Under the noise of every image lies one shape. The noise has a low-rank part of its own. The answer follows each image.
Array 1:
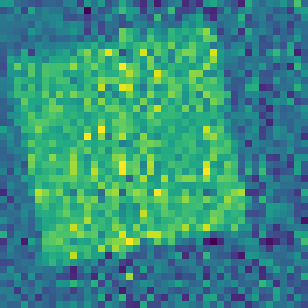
square
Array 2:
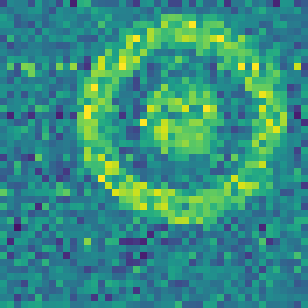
bullseye
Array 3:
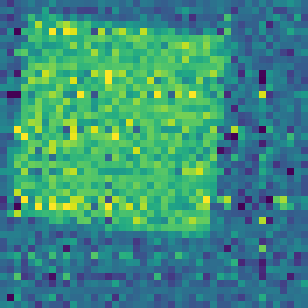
square
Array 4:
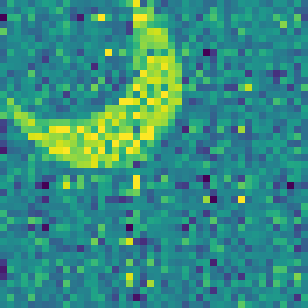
crescent
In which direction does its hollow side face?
up and left
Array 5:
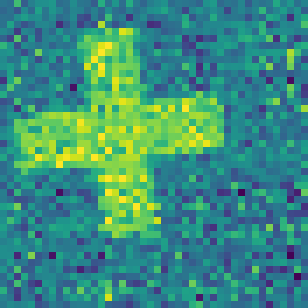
cross
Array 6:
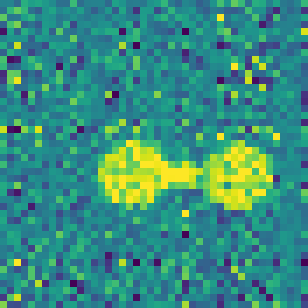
dumbbell
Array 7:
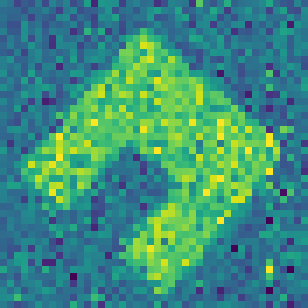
square with a notch
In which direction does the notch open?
down and left
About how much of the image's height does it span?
nearly all
